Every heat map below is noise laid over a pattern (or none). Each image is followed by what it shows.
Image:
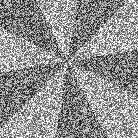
spokes from one point
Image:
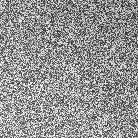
a smooth slope
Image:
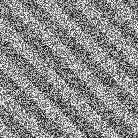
diagonal stripes
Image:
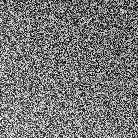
a smooth slope
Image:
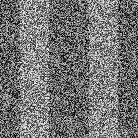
vertical stripes
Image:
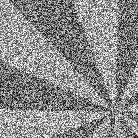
spokes from one point
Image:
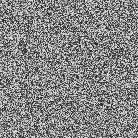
only noise
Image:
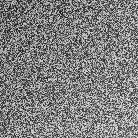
a smooth slope
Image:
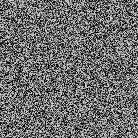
only noise
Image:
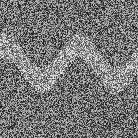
a wavy band
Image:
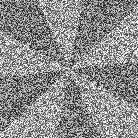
spokes from one point
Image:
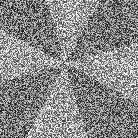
spokes from one point
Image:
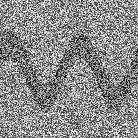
a wavy band
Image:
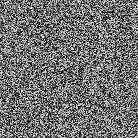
only noise
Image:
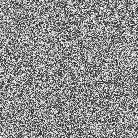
only noise
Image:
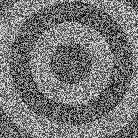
rings round one point
